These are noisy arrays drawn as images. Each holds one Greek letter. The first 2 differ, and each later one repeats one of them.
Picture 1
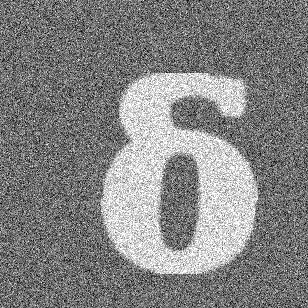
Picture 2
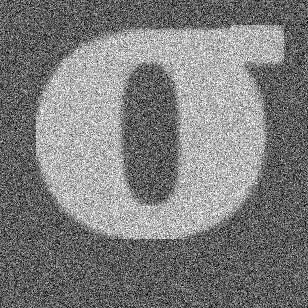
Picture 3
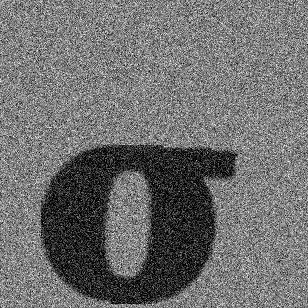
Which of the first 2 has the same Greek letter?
2
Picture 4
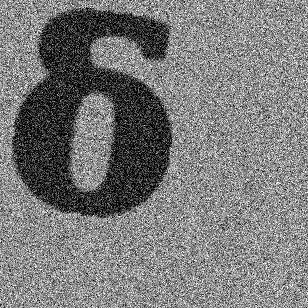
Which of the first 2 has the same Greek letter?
1
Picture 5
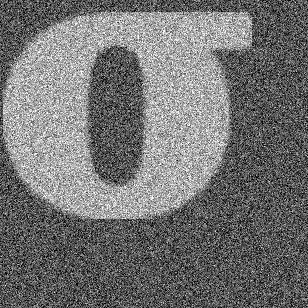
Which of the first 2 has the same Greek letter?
2
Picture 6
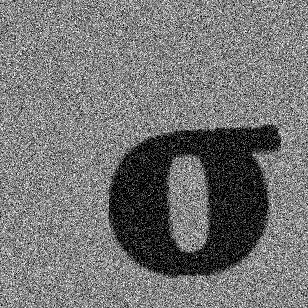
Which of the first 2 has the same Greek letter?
2
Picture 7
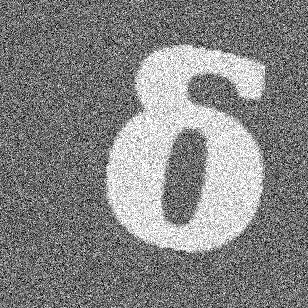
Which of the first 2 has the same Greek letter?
1
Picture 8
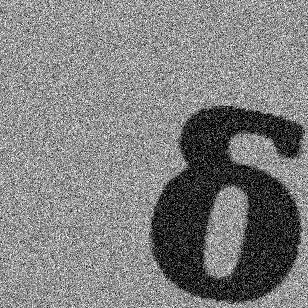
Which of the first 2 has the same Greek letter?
1
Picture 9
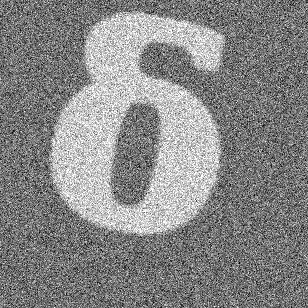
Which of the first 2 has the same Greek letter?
1
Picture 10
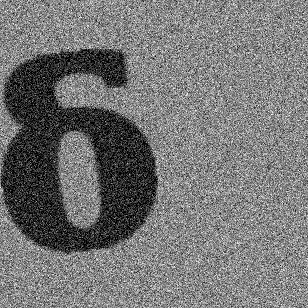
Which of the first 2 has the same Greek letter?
1
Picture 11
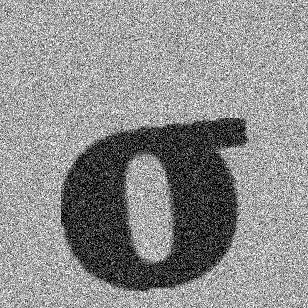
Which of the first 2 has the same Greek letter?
2
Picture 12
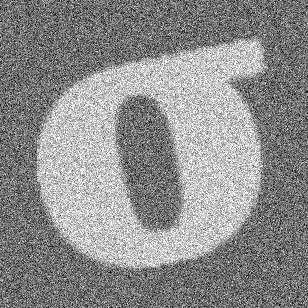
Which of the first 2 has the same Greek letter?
2
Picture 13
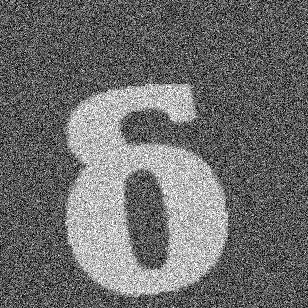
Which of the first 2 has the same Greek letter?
1
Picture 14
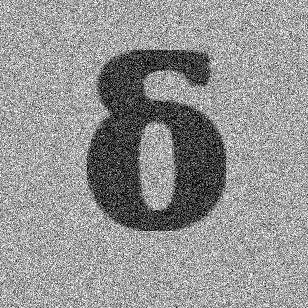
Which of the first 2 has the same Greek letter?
1
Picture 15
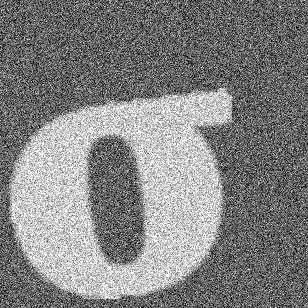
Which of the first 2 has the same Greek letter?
2
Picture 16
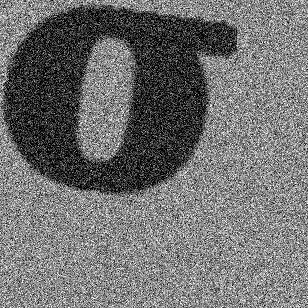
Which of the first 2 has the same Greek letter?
2
